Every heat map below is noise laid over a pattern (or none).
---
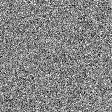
only noise
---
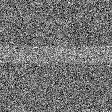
one band of rows
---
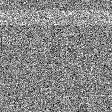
one band of rows
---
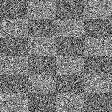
a checkerboard
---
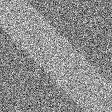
a diagonal band
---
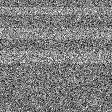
bands of rows
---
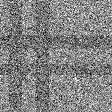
bands of rows crossing bands of columns
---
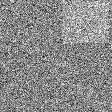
one block
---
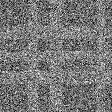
bands of rows crossing bands of columns
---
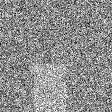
one block
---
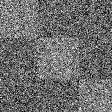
blocks along the diagonal
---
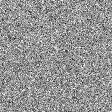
only noise
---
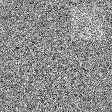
one block
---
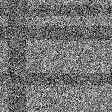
bands of rows crossing bands of columns
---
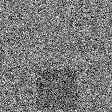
one block
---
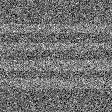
bands of rows
